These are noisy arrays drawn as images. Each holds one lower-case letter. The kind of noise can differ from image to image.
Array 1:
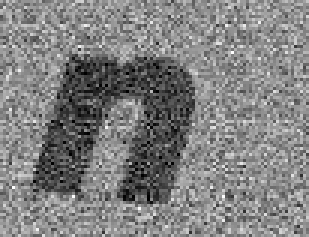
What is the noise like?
low rank plus noise
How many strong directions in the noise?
one
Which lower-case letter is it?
n
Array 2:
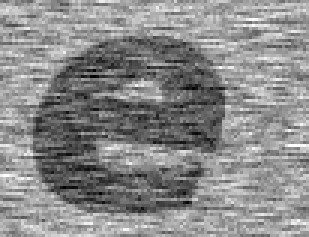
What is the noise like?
streaked along the rows
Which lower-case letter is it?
e
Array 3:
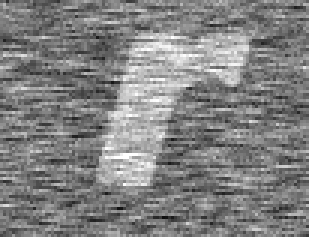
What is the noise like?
streaked along the rows
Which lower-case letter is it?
r
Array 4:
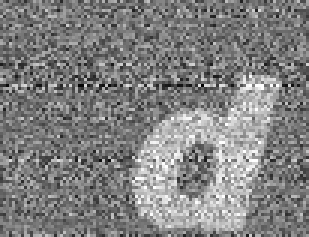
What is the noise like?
rows of uneven size
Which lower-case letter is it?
d
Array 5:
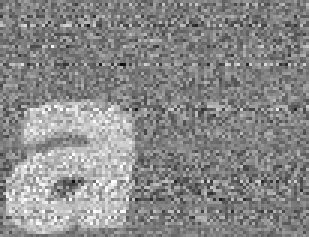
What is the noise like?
rows of uneven size
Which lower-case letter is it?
a
